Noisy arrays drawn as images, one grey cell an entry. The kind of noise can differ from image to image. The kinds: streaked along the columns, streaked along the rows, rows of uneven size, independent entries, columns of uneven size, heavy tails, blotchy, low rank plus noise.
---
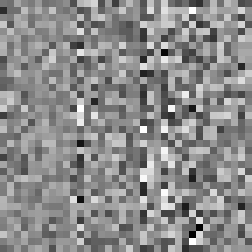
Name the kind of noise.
columns of uneven size
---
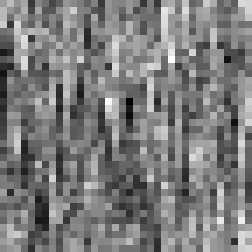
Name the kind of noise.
streaked along the columns
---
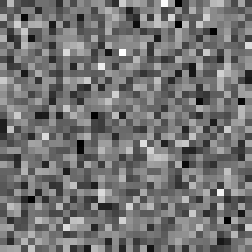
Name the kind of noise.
independent entries
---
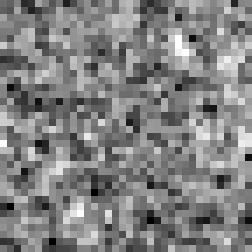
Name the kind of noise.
blotchy
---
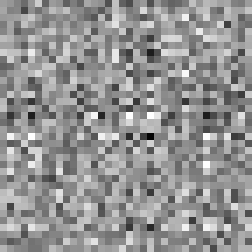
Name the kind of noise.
low rank plus noise
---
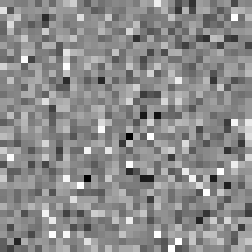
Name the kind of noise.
heavy tails
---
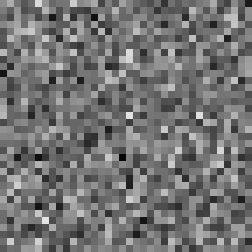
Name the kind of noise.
low rank plus noise
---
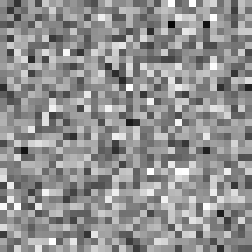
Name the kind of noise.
independent entries
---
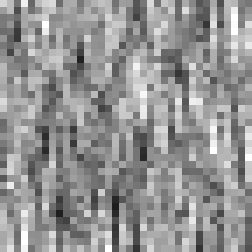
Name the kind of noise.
streaked along the columns
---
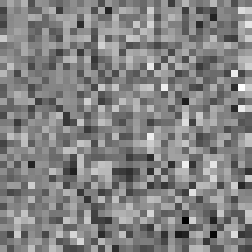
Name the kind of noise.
low rank plus noise
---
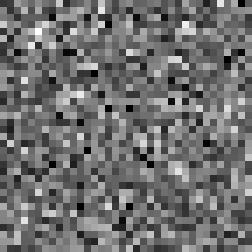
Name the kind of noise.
independent entries
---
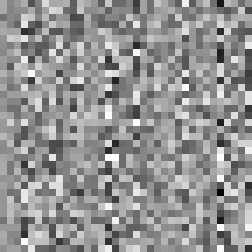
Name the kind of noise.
columns of uneven size
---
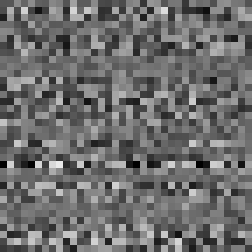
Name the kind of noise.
rows of uneven size
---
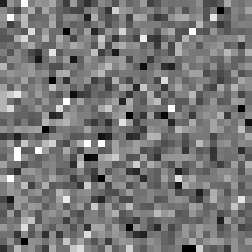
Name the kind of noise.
heavy tails
